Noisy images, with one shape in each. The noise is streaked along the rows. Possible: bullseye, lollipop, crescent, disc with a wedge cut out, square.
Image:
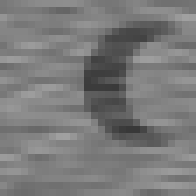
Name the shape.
crescent
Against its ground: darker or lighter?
darker
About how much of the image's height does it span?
two thirds
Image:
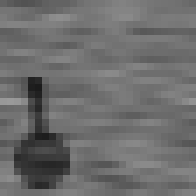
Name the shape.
lollipop
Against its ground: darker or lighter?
darker
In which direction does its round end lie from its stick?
down
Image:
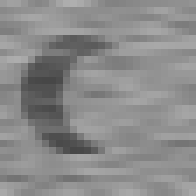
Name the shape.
crescent
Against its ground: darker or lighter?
darker
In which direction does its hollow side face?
right
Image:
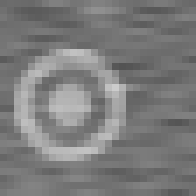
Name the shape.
bullseye
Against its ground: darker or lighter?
lighter
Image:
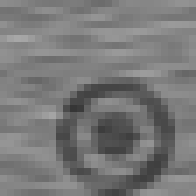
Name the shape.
bullseye
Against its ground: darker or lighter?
darker
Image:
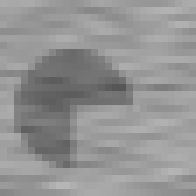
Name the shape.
disc with a wedge cut out
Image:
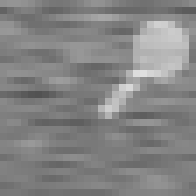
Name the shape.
lollipop
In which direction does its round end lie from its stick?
up and right
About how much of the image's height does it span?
half
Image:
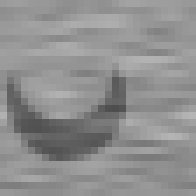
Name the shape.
crescent
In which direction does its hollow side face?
up
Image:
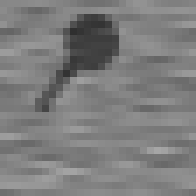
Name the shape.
lollipop
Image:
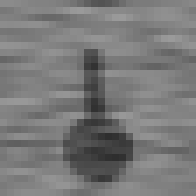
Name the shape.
lollipop
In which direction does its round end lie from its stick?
down
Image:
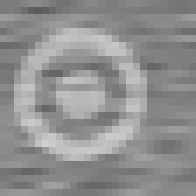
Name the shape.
bullseye
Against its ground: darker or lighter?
lighter
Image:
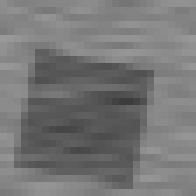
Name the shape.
square
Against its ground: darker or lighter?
darker
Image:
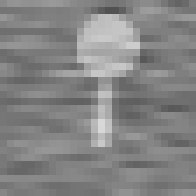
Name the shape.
lollipop
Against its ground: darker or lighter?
lighter
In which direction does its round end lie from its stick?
up
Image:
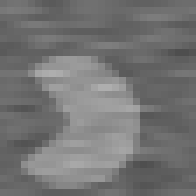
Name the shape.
disc with a wedge cut out
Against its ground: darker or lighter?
lighter
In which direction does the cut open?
left
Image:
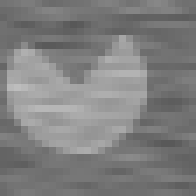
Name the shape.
disc with a wedge cut out
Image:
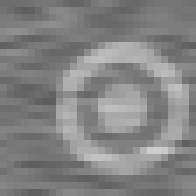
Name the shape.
bullseye
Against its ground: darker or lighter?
lighter
